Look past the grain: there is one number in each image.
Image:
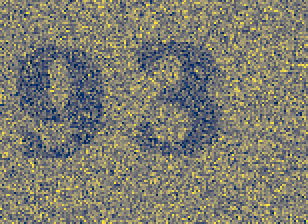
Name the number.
93
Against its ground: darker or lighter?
darker
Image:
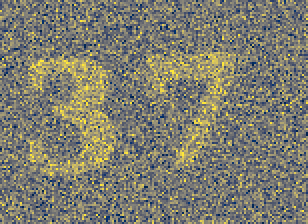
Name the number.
37
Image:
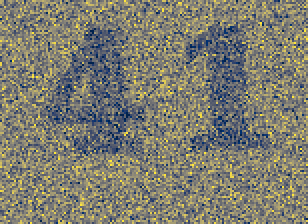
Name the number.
41
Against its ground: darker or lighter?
darker
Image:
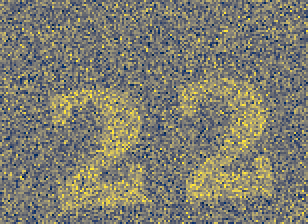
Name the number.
22
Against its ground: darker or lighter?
lighter
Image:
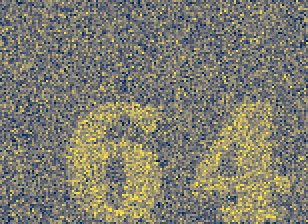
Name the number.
64
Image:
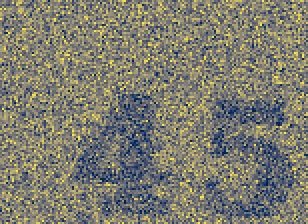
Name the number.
45
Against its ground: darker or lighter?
darker
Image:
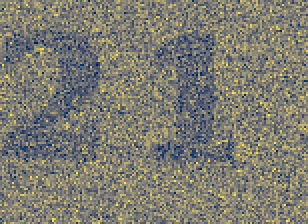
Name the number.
21
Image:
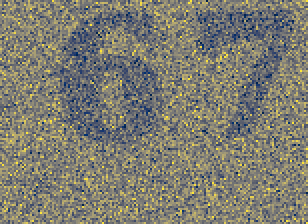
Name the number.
67
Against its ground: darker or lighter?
darker
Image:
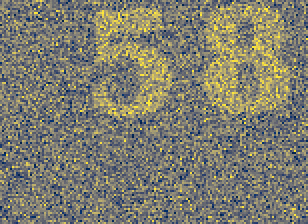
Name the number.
58
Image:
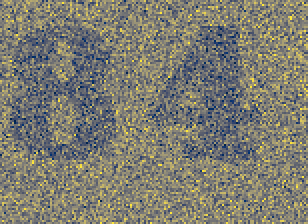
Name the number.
84
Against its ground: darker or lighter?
darker
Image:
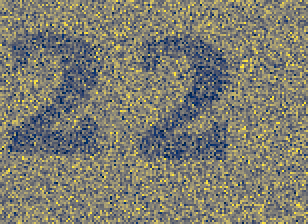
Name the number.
22
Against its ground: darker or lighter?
darker
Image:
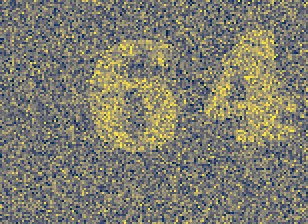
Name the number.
64
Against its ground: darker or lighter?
lighter
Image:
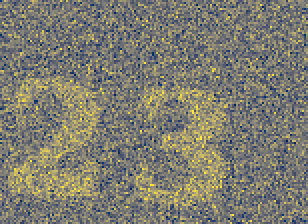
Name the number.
23
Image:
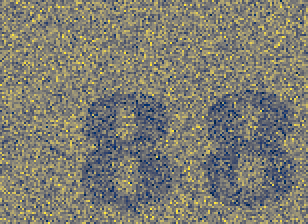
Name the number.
88
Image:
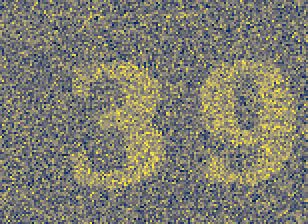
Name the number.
39
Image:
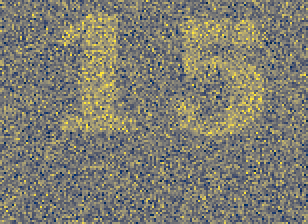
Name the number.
15
